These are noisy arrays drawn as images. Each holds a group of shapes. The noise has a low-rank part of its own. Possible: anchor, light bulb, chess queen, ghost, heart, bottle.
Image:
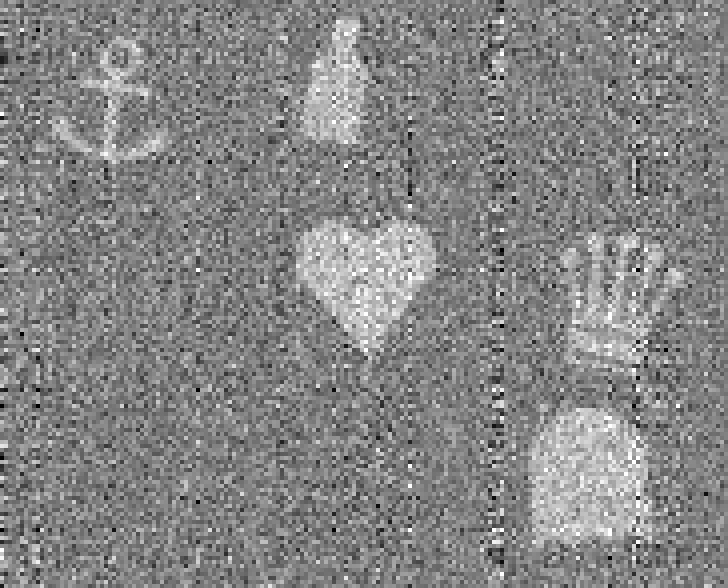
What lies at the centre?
heart
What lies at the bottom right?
ghost
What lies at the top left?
anchor
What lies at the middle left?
nothing
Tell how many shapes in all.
5
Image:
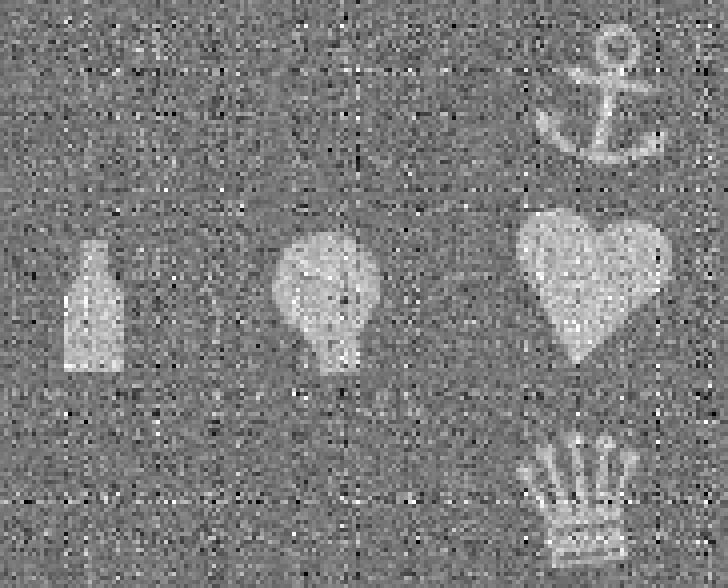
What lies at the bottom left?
nothing
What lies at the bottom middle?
nothing
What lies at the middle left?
bottle
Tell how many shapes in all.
5
